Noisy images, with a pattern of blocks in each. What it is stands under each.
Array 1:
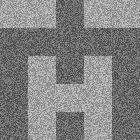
left and right mirror each other
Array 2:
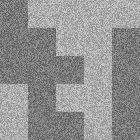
no symmetry
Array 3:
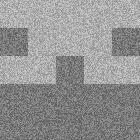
left and right mirror each other
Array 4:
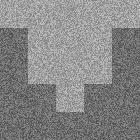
left and right mirror each other
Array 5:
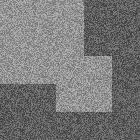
mirrored about the diagonal from the top left
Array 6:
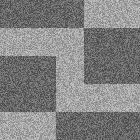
the same after a half turn
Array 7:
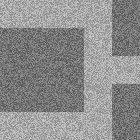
top and bottom mirror each other
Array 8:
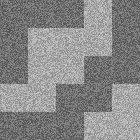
mirrored about the diagonal from the top left
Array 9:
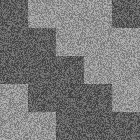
mirrored about the diagonal from the bottom left
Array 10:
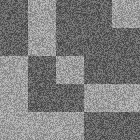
mirrored about the diagonal from the bottom left
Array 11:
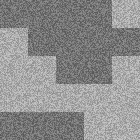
no symmetry
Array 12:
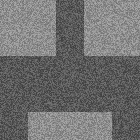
left and right mirror each other
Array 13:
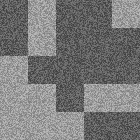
mirrored about the diagonal from the bottom left
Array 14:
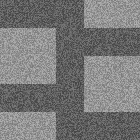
the same after a half turn
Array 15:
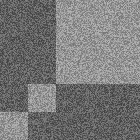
mirrored about the diagonal from the bottom left
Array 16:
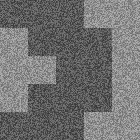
top and bottom mirror each other
